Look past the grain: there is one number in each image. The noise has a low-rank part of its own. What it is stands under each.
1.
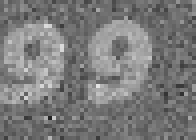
99
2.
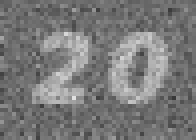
20
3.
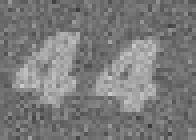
44
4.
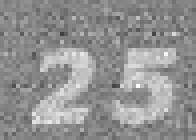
25
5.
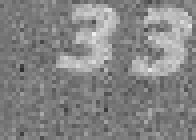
33
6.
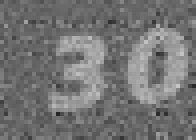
30
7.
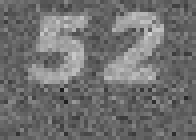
52
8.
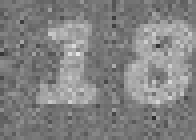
18
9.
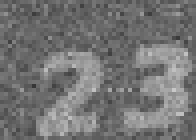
23
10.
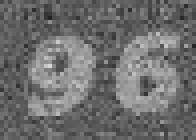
96
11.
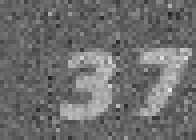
37
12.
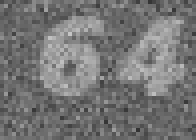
64
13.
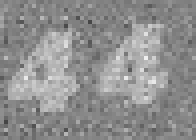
44
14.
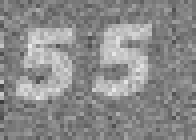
55
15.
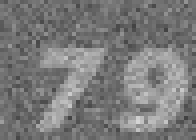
79
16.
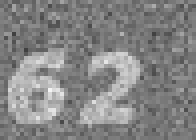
62
